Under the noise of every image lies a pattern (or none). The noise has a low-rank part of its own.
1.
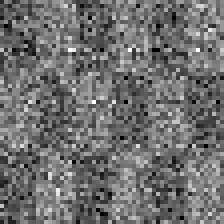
a checkerboard
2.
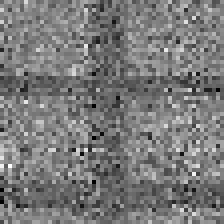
bands of rows crossing bands of columns
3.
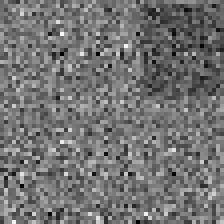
one block
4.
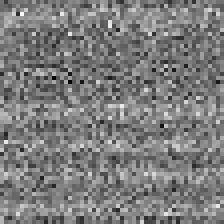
bands of rows
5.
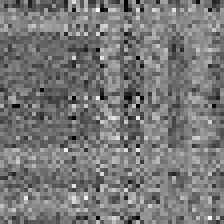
bands of rows crossing bands of columns
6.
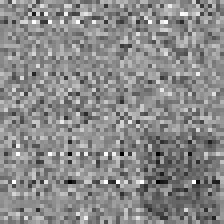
one block
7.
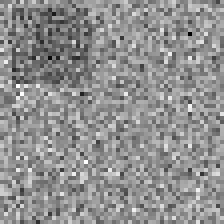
one block
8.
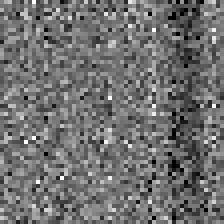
one band of columns
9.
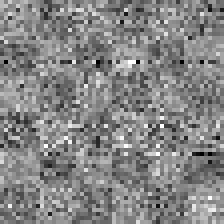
a checkerboard
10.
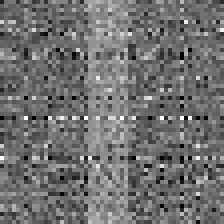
one band of columns
